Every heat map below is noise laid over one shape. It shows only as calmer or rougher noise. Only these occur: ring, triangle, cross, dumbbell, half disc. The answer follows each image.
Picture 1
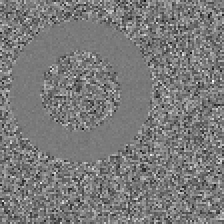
ring
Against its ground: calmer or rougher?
calmer
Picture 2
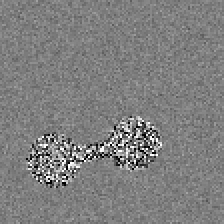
dumbbell
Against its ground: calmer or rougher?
rougher
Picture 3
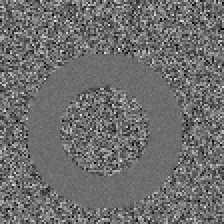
ring
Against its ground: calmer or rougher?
calmer
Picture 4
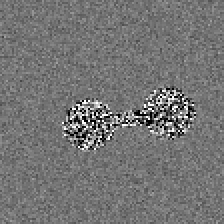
dumbbell
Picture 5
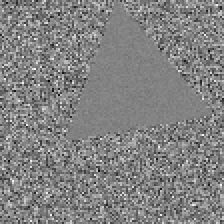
triangle
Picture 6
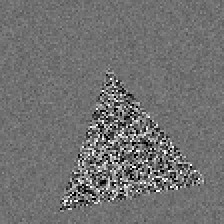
triangle
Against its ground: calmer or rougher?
rougher
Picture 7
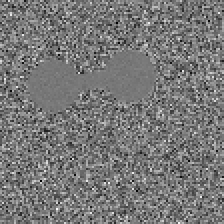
dumbbell
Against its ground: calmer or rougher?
calmer
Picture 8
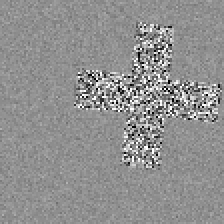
cross
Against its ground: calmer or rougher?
rougher
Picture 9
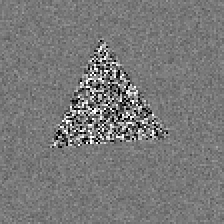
triangle
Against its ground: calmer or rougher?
rougher
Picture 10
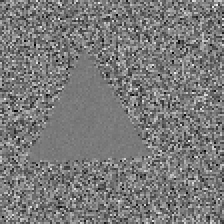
triangle
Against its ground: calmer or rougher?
calmer
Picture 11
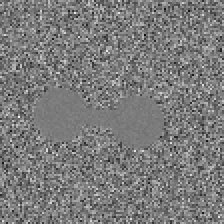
dumbbell
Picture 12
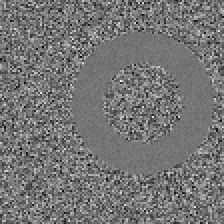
ring
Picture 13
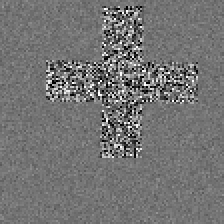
cross
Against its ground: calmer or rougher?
rougher
